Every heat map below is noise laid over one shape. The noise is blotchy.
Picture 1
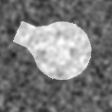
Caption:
light light bulb
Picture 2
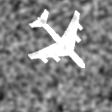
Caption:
light airplane
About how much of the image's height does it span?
half
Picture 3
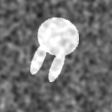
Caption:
light rabbit's head
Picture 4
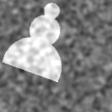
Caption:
light chess pawn
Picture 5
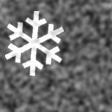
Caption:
light snowflake
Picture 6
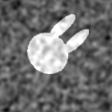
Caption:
light rabbit's head
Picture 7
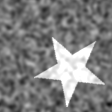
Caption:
light star
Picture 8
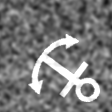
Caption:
light anchor
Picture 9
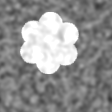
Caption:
light flower
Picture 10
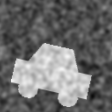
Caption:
light car
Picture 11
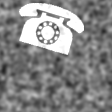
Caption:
light telephone
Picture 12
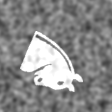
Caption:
light chess knight
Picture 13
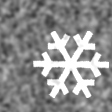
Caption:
light snowflake
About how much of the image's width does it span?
two thirds
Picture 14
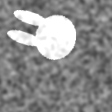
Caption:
light rabbit's head
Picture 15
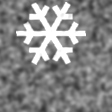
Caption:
light snowflake
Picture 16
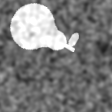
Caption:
light pear
